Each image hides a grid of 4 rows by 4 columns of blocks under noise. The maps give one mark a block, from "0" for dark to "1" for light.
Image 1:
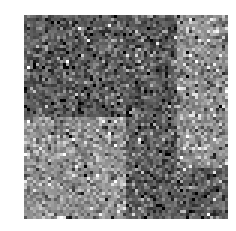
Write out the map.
0001
0001
1101
1100
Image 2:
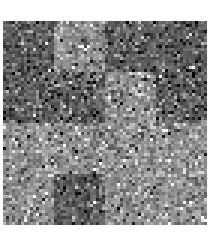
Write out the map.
0100
0010
1111
1011
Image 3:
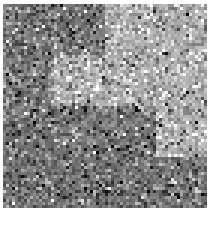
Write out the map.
0011
0111
0001
0000
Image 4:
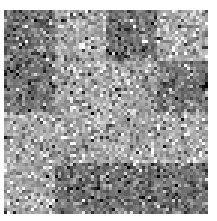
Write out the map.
0101
0110
1111
1000
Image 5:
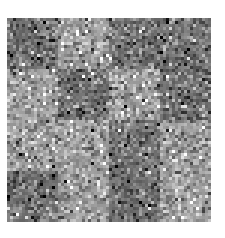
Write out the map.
0100
1010
1101
0101
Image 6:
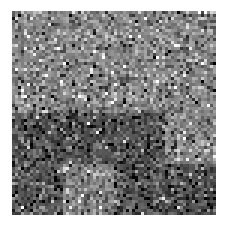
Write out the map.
1111
1111
0001
0100
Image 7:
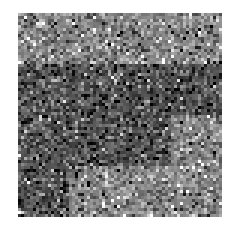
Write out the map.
1111
0000
0001
0111
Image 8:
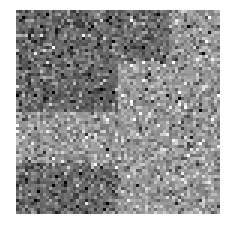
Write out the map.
0001
0011
1111
0011
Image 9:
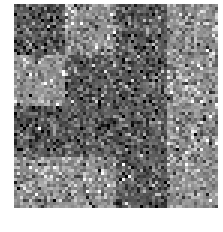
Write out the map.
0101
1001
0001
1101
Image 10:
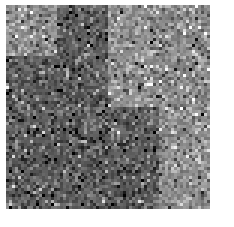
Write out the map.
1011
0011
0001
0001
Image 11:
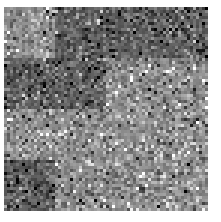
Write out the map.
1000
0011
1111
0111
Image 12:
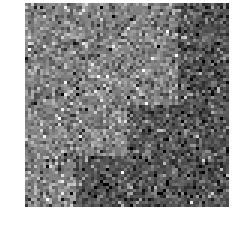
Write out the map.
1110
1110
1100
1000
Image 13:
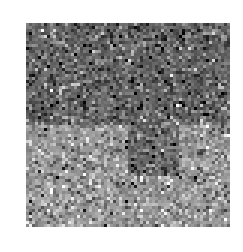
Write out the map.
0000
0000
1101
1111
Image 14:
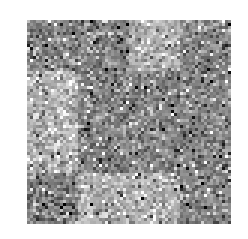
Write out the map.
0010
1000
1000
0110
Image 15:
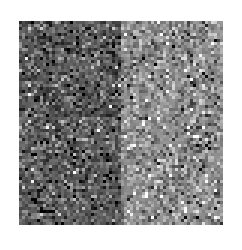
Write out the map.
0011
0011
0011
0011
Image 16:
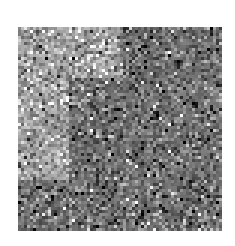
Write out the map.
1100
1000
1000
0000
